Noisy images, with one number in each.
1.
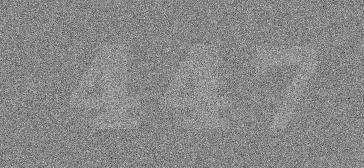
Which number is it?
447
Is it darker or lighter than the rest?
lighter
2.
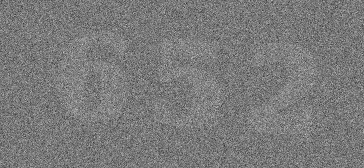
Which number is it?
652
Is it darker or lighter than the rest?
lighter
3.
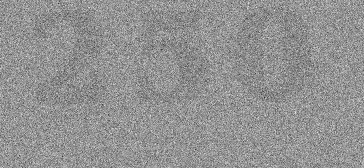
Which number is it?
250
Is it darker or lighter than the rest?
darker
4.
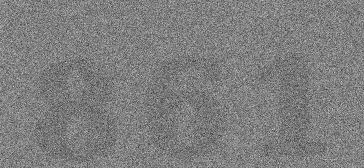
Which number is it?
861
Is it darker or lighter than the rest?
darker
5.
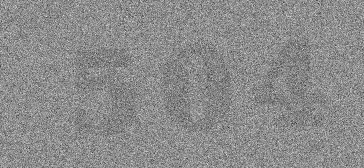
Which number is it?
504
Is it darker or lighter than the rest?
darker
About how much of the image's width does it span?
two thirds
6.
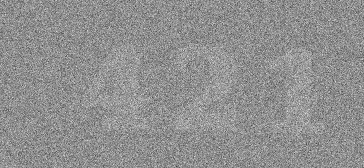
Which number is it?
421
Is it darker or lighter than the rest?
lighter
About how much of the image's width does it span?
two thirds
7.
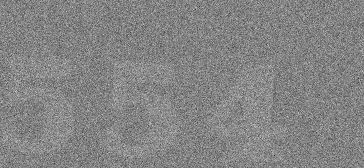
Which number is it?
554
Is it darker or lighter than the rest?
lighter
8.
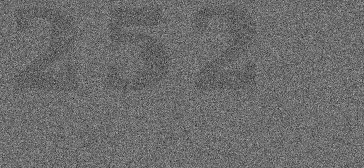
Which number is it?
252
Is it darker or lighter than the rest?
darker
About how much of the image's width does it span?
two thirds
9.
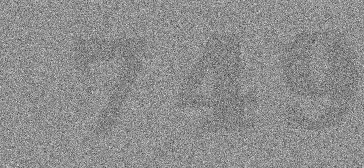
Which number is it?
749
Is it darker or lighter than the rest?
darker
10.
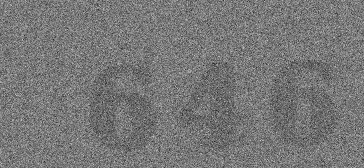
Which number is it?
646
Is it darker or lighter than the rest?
darker
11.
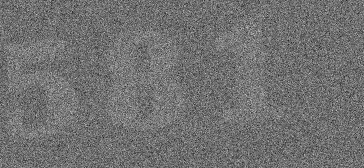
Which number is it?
581
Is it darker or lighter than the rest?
lighter
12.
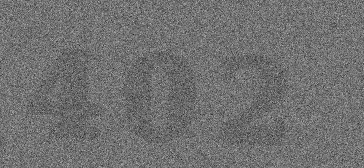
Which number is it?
402
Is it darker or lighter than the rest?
darker
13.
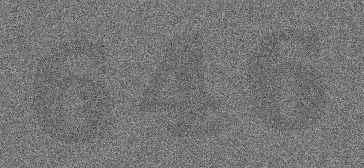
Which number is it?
646
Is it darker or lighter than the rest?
darker
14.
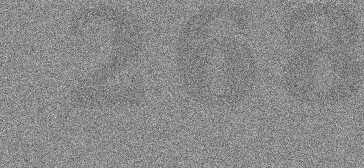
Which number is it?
268
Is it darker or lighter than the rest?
darker
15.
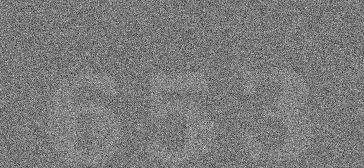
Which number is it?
653
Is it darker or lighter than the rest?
lighter
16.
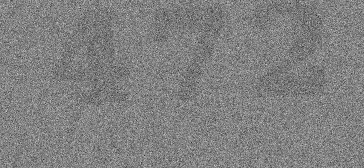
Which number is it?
472
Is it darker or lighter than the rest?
darker
